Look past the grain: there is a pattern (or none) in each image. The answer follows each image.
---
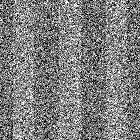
vertical stripes
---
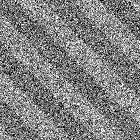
diagonal stripes
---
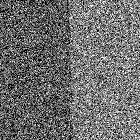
a sharp edge
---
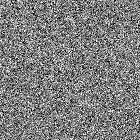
only noise
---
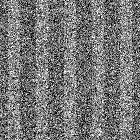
vertical stripes
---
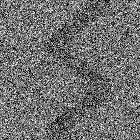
a wavy band
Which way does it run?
top to bottom
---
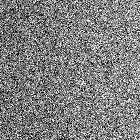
a smooth slope
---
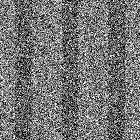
vertical stripes
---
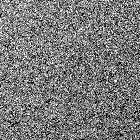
a smooth slope
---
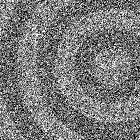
rings round one point
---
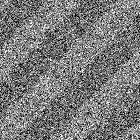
diagonal stripes
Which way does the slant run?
bottom left to top right
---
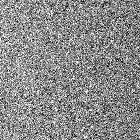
a smooth slope
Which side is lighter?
left
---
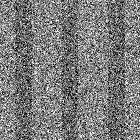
vertical stripes
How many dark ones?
3
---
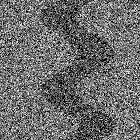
a wavy band
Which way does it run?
top to bottom
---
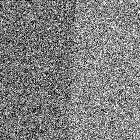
a sharp edge
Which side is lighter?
right
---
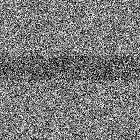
one horizontal stripe
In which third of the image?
middle
